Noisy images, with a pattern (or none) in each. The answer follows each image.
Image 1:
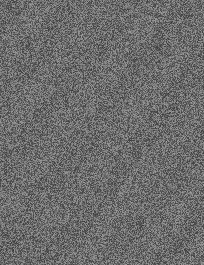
diagonal stripes
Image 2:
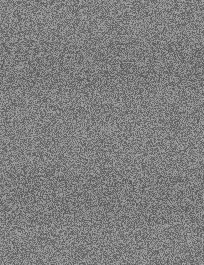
horizontal stripes
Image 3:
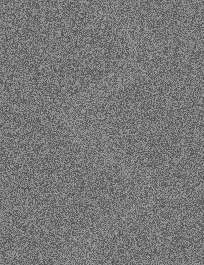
a wavy band
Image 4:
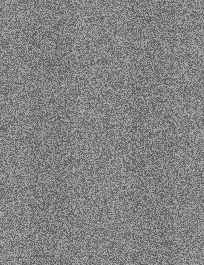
vertical stripes
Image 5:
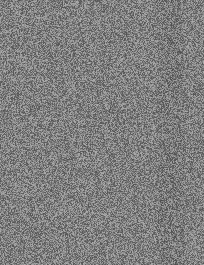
one vertical stripe
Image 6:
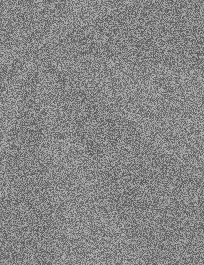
spokes from one point
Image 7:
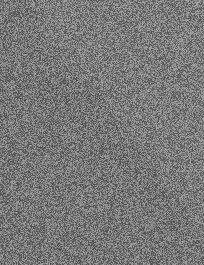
a sharp edge
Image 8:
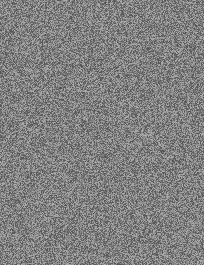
only noise
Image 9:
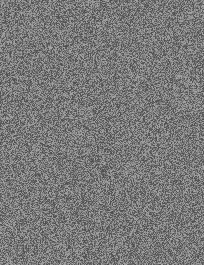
only noise
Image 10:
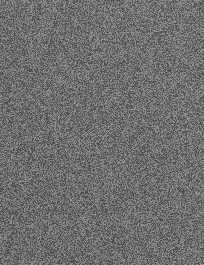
a smooth slope
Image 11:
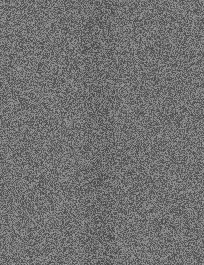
one vertical stripe
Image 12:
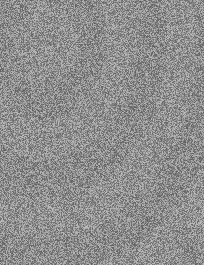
rings round one point
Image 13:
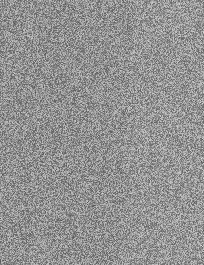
a sharp edge
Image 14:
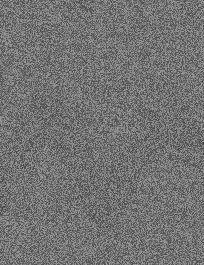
a wavy band
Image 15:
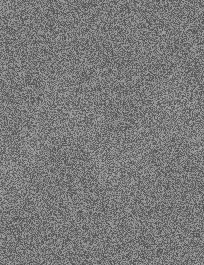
a wavy band
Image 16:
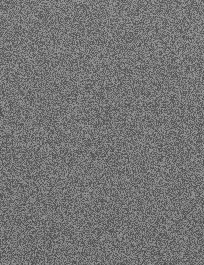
a smooth slope
